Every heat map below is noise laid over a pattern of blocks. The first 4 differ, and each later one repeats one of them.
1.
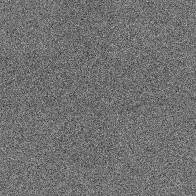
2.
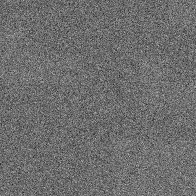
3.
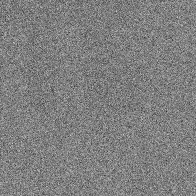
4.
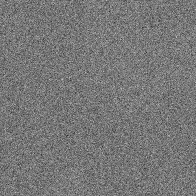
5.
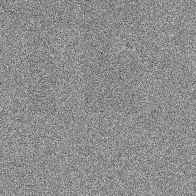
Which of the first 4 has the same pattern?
3
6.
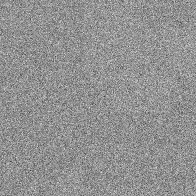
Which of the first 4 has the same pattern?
4
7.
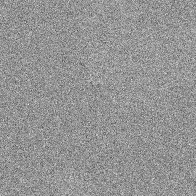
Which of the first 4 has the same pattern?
4
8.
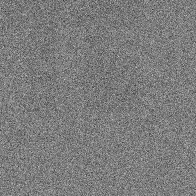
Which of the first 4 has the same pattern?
3
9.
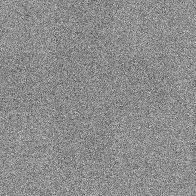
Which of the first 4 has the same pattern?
1
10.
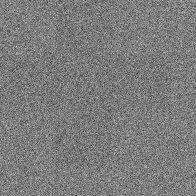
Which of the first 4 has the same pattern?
1
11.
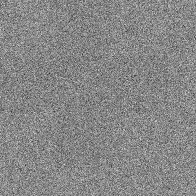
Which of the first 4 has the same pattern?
1
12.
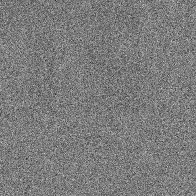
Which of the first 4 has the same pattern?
3
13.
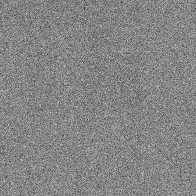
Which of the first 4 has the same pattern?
3
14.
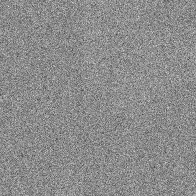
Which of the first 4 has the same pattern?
4
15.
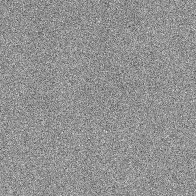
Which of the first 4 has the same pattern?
3
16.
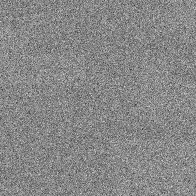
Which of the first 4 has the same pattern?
2
